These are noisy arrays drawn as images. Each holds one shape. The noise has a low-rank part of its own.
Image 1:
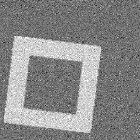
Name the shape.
square frame
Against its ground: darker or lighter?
lighter
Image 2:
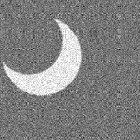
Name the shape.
crescent
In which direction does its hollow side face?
up and left
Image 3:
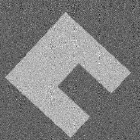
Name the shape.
square with a notch
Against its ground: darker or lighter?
lighter
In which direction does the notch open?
down and right
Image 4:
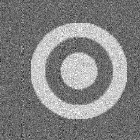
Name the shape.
bullseye
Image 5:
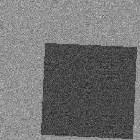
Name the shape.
square
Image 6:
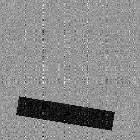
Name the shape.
bar
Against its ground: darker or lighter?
darker
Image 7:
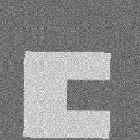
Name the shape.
square with a notch
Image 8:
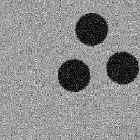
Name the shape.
three dots
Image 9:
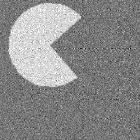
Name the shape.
disc with a wedge cut out
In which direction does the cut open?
right
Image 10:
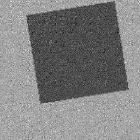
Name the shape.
square
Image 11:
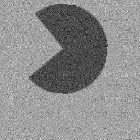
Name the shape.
disc with a wedge cut out
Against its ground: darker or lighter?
darker
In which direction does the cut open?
left
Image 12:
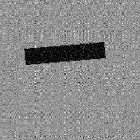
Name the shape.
bar
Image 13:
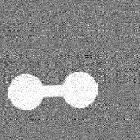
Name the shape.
dumbbell
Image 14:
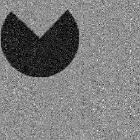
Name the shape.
disc with a wedge cut out
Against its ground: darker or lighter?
darker
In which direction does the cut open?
up
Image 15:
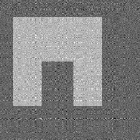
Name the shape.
square with a notch
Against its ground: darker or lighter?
lighter
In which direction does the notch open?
down
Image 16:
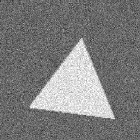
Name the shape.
triangle
